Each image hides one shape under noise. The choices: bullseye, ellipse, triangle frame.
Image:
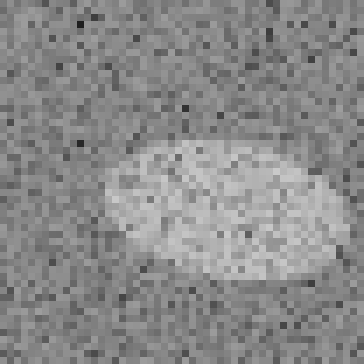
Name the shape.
ellipse
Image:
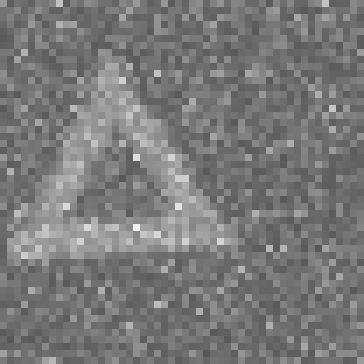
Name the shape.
triangle frame
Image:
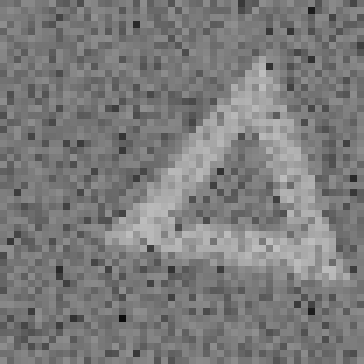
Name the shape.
triangle frame
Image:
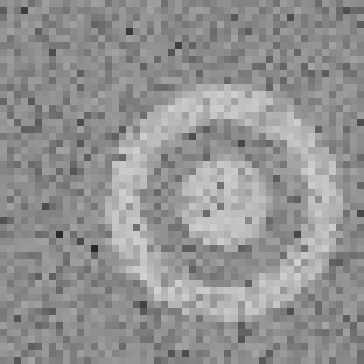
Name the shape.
bullseye
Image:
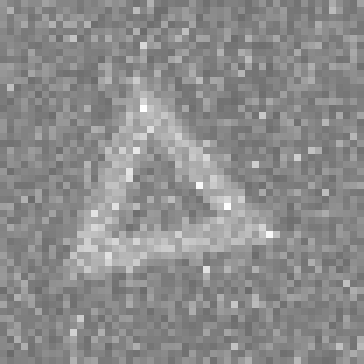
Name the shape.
triangle frame
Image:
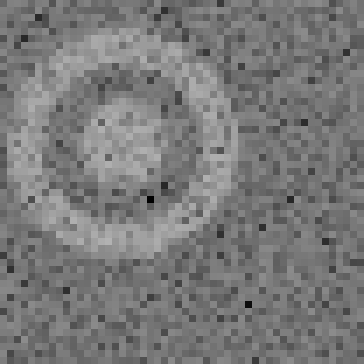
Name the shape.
bullseye
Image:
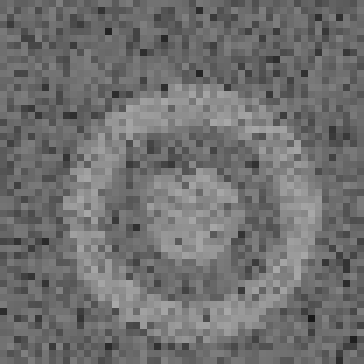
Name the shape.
bullseye
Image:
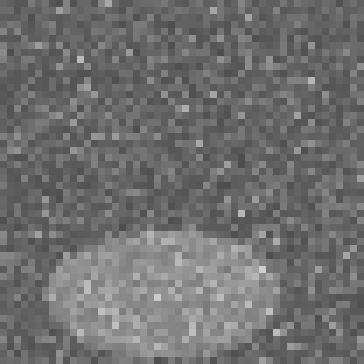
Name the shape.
ellipse
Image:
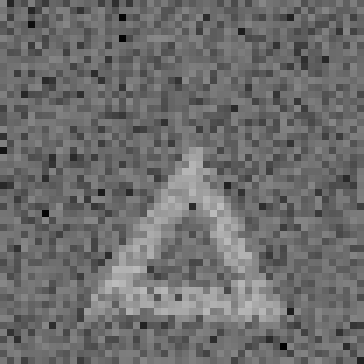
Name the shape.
triangle frame
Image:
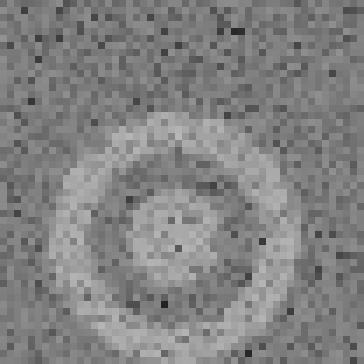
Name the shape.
bullseye
